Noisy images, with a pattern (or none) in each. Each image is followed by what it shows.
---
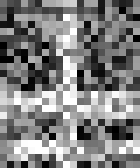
bands of rows crossing bands of columns
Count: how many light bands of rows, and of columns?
2 and 1
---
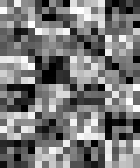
a checkerboard
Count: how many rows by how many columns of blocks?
6 by 4
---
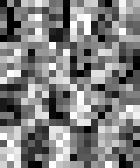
a checkerboard
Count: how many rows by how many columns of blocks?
4 by 6
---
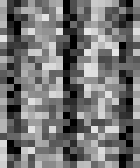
bands of columns
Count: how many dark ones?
3
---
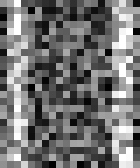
bands of columns
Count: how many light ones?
2
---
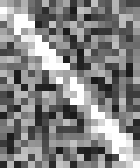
a diagonal band
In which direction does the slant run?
top left to bottom right
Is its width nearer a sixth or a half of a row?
a sixth
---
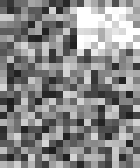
one block
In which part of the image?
top right
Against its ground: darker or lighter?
lighter
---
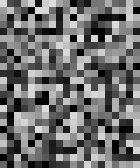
only noise
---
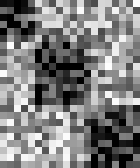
blocks along the diagonal
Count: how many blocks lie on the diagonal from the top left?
3
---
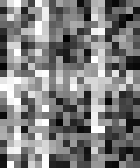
bands of rows crossing bands of columns
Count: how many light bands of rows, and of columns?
1 and 3
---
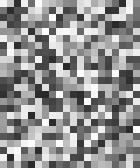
only noise
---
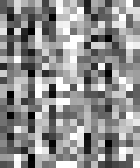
bands of columns
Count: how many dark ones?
5
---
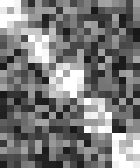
blocks along the diagonal
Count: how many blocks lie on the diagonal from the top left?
5
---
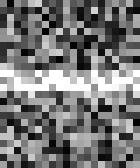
one band of rows
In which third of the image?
middle
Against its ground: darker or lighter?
lighter
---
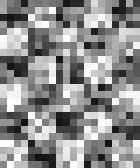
a checkerboard
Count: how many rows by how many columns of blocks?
6 by 5
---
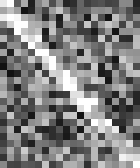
a diagonal band
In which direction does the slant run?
top left to bottom right
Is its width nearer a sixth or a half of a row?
a sixth
